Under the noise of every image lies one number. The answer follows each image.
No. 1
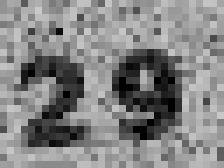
29
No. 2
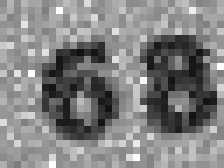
68
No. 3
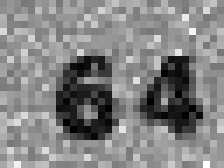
64
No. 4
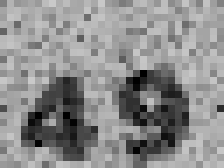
49
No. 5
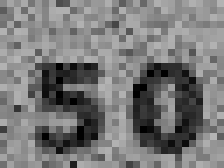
50
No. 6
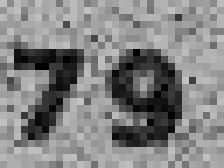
79
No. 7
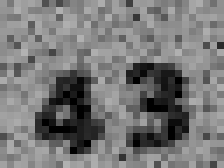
43
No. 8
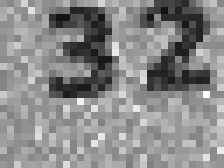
32
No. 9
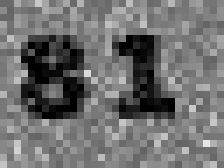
81
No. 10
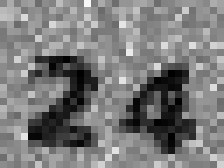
24
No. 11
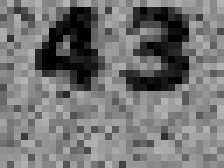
43
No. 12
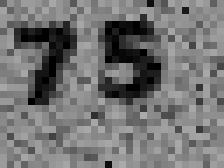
75
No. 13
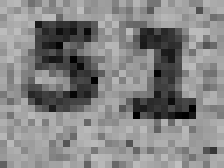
51
